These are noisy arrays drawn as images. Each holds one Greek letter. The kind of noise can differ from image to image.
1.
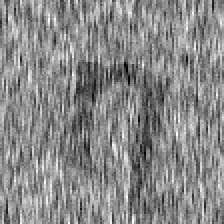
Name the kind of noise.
streaked along the columns
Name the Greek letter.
eta
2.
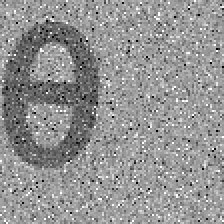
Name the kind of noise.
heavy tails
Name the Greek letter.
theta
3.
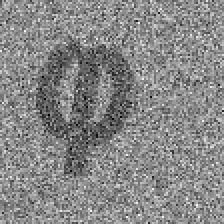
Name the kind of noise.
independent entries
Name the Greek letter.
phi
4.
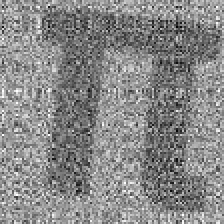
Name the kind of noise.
low rank plus noise
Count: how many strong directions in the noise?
three or four
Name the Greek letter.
pi
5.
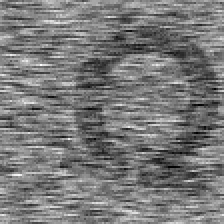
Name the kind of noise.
streaked along the rows
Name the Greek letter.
omega
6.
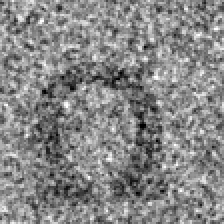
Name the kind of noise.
blotchy
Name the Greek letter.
omega
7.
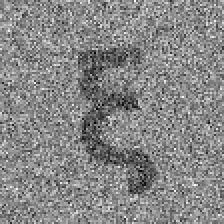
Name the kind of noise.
independent entries
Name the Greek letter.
xi
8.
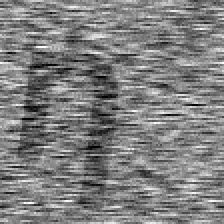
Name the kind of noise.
streaked along the rows
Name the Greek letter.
eta
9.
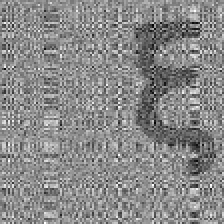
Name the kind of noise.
low rank plus noise
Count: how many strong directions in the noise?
one
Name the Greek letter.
xi
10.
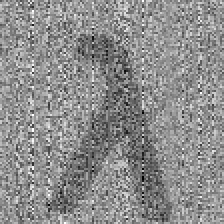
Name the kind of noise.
columns of uneven size
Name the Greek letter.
lambda
